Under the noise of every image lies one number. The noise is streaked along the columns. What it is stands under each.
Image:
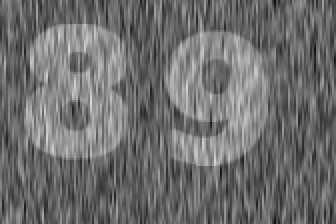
89
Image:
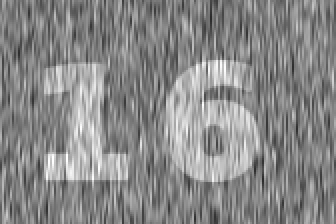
16
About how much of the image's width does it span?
two thirds
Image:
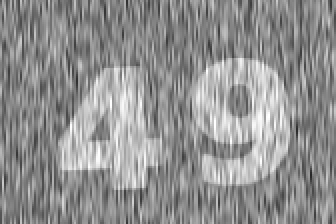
49
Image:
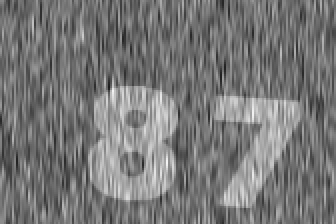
87
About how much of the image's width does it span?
two thirds
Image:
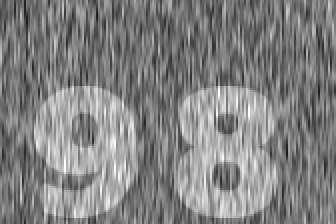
98
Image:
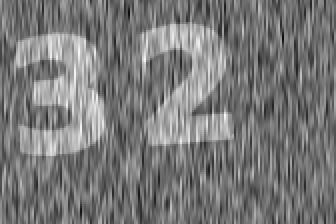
32
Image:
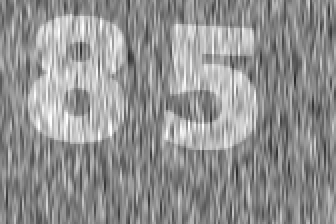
85
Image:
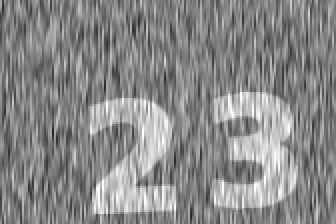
23
